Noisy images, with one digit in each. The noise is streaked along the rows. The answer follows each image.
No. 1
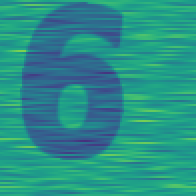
6
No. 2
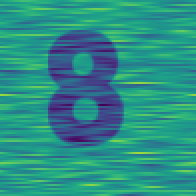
8
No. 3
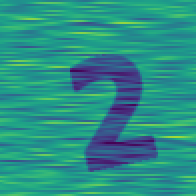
2
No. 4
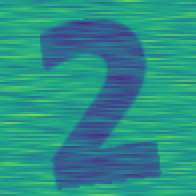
2
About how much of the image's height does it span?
nearly all
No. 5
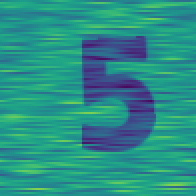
5
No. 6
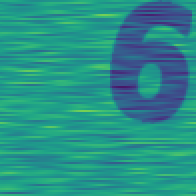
6
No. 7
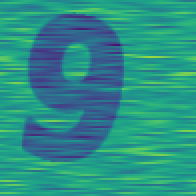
9
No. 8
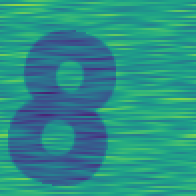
8
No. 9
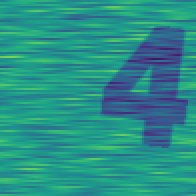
4
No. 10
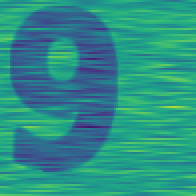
9
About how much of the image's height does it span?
nearly all
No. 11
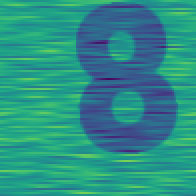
8
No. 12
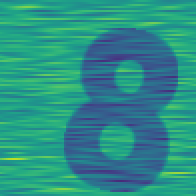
8
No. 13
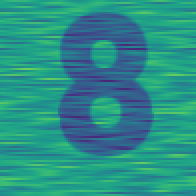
8
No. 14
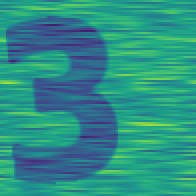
3
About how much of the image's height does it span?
nearly all
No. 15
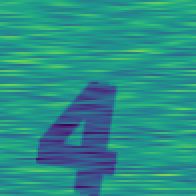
4
